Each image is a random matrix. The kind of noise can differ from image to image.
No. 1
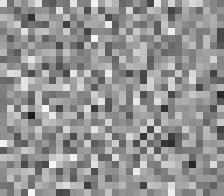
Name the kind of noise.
low rank plus noise
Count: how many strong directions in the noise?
five to eight
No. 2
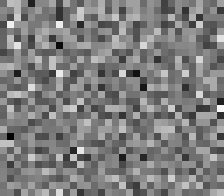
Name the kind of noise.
low rank plus noise
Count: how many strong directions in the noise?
three or four
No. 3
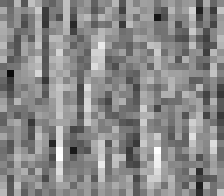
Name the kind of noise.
streaked along the columns
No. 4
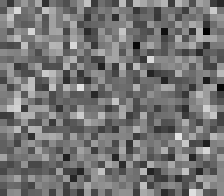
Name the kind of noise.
low rank plus noise
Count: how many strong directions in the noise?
five to eight
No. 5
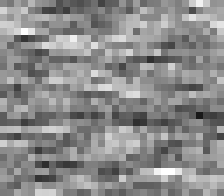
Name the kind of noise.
streaked along the rows
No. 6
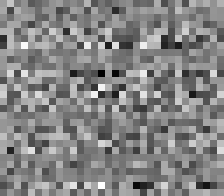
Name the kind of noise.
rows of uneven size
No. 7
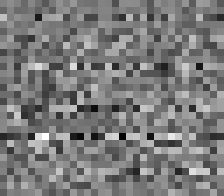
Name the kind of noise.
rows of uneven size
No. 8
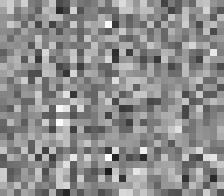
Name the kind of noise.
low rank plus noise
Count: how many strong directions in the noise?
two
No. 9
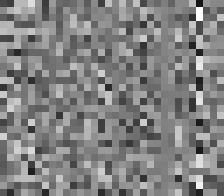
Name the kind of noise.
columns of uneven size
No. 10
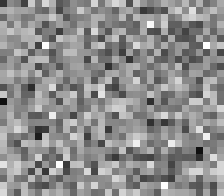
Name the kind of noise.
low rank plus noise
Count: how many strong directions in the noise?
five to eight
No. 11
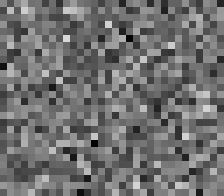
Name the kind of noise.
independent entries
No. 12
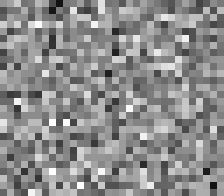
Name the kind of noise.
independent entries
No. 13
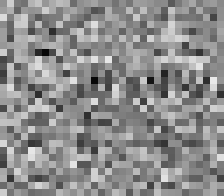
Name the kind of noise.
low rank plus noise
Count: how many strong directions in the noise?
two
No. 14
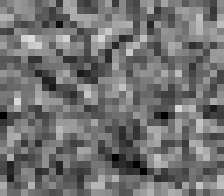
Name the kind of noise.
blotchy
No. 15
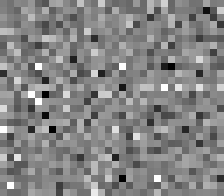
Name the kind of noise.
heavy tails
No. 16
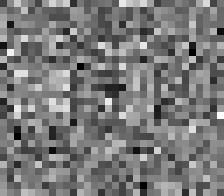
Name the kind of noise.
low rank plus noise
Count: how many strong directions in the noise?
two
